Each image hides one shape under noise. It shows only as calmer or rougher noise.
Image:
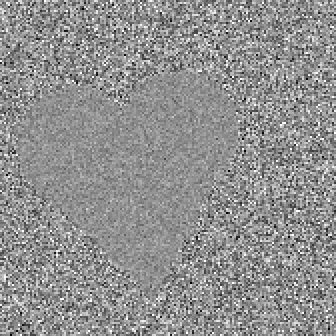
calm heart
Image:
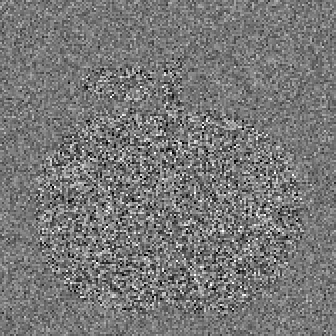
rough apple
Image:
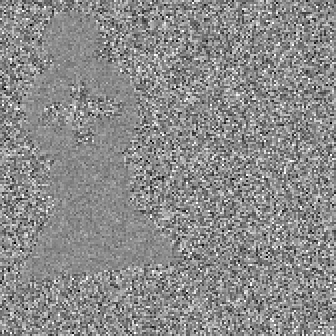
calm chess bishop
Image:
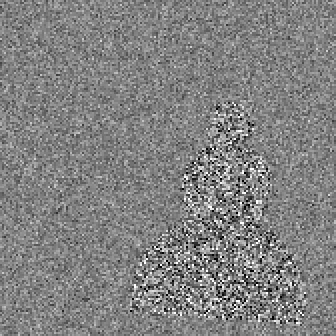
rough chess pawn
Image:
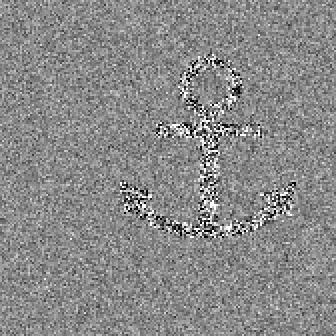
rough anchor
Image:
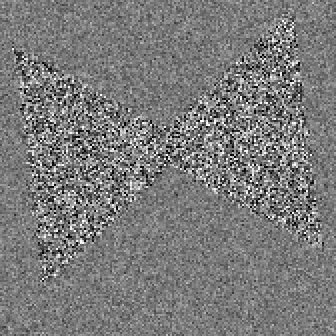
rough bow tie
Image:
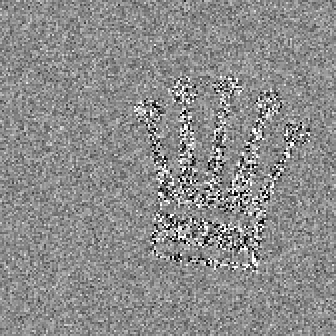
rough chess queen
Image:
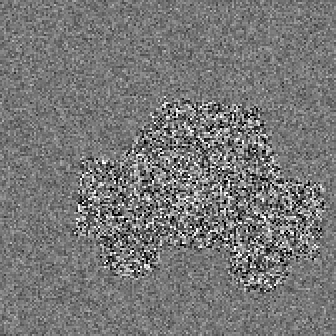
rough car
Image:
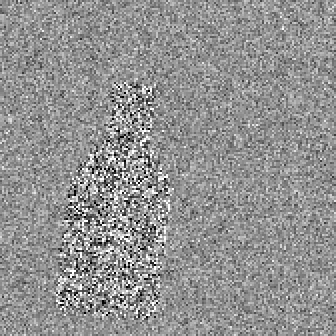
rough bottle
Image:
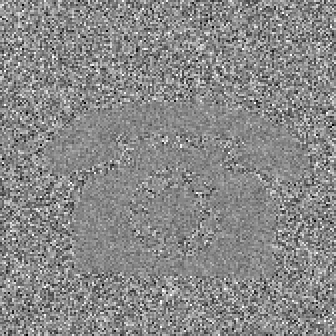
calm telephone
